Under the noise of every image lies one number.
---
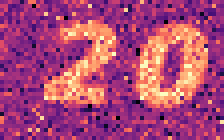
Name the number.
20
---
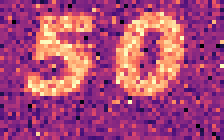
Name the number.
50
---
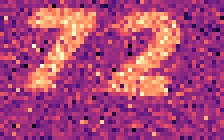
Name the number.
72
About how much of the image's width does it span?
two thirds
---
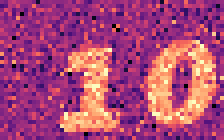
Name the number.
10
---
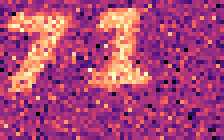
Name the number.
71
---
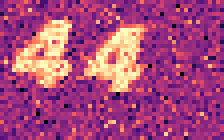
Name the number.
44
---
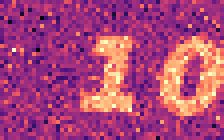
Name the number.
10
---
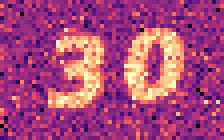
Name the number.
30
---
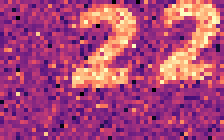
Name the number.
22
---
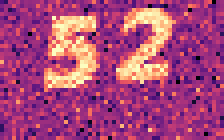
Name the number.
52
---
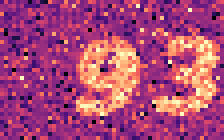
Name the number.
93
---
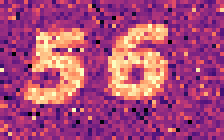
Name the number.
56
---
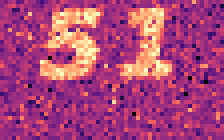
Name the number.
51
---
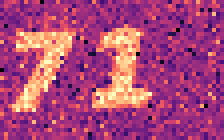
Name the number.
71
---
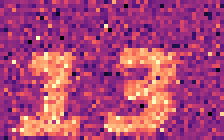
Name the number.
13
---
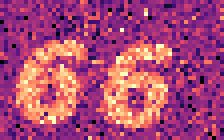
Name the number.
66
